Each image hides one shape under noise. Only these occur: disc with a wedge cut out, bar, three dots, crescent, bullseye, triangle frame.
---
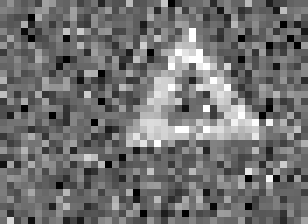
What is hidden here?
light triangle frame
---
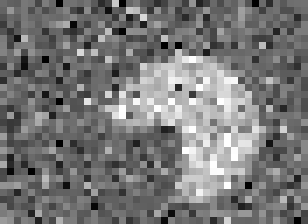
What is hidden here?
light disc with a wedge cut out
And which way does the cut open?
down and left
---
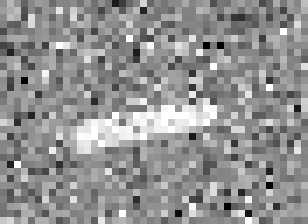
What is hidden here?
light bar
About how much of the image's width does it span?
half
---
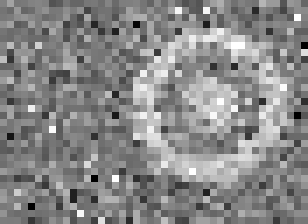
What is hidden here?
light bullseye
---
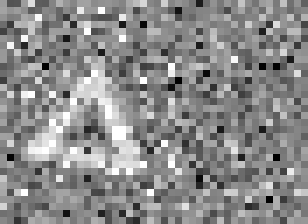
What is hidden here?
light triangle frame
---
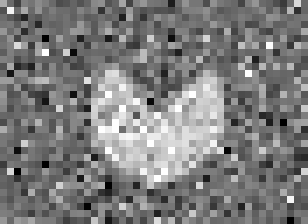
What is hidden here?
light disc with a wedge cut out
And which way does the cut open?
up
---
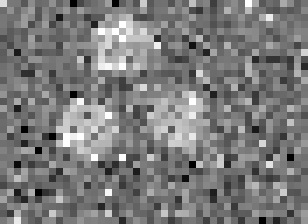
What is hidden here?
light three dots
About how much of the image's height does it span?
two thirds
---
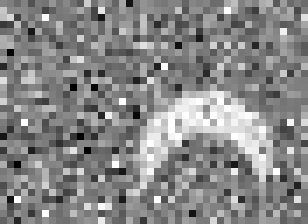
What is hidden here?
light crescent
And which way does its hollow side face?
down
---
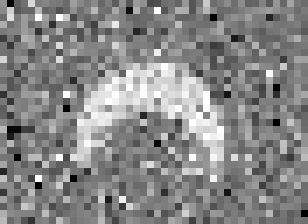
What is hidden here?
light crescent
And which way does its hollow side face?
down
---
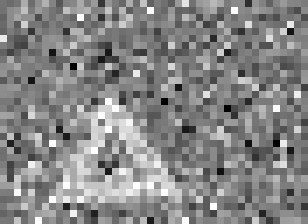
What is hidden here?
light triangle frame
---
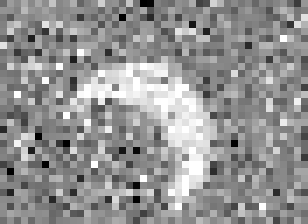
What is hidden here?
light crescent
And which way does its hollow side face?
down and left
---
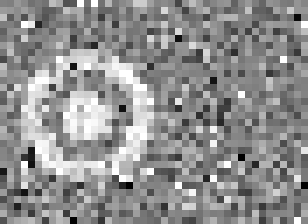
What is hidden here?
light bullseye
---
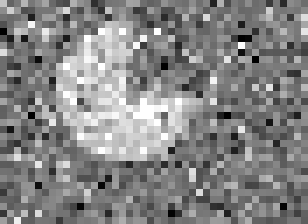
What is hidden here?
light disc with a wedge cut out
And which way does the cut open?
up and right
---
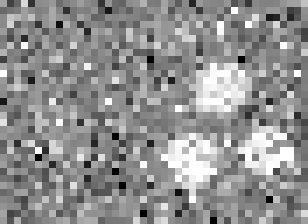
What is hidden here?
light three dots
